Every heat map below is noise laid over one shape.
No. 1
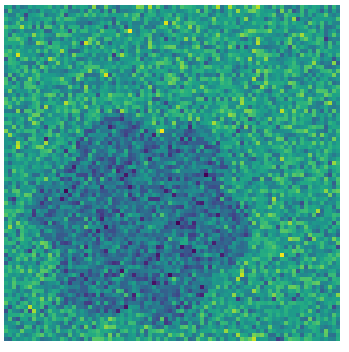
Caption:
dark flower
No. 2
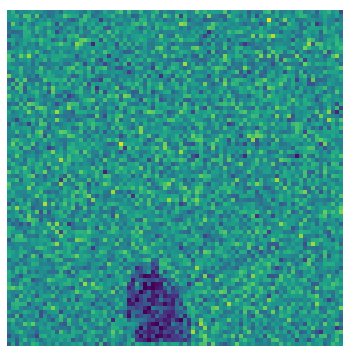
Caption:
dark chess knight, bottom middle
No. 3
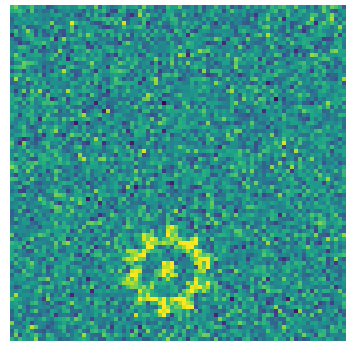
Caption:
light gear, bottom middle
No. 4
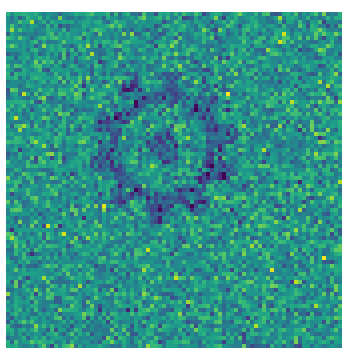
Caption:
dark gear
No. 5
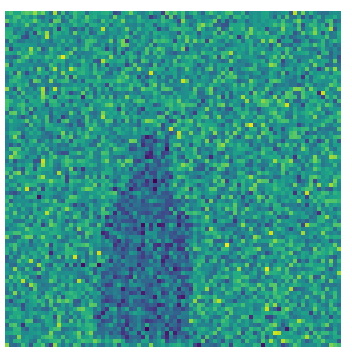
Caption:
dark bottle
